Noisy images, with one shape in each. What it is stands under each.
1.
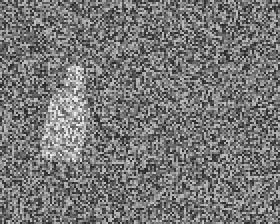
bottle
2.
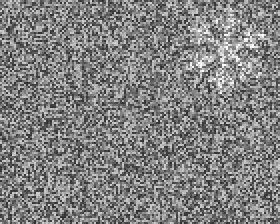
snowflake
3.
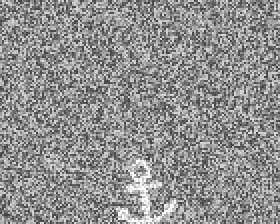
anchor
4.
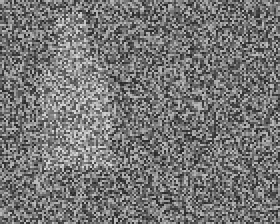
bottle
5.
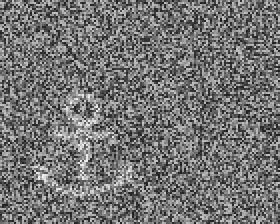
anchor
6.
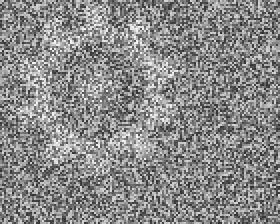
gear
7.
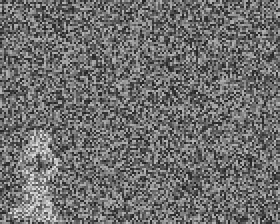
chess bishop
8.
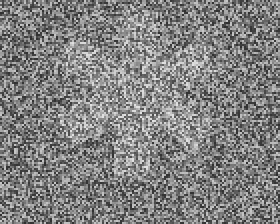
asterisk
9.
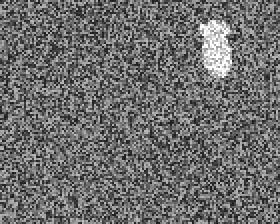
footprint
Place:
top right
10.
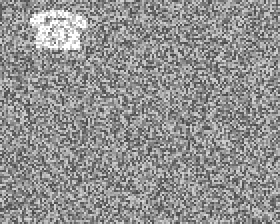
telephone
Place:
top left
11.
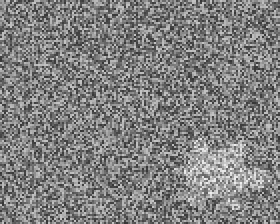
turtle
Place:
bottom right
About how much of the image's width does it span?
a third
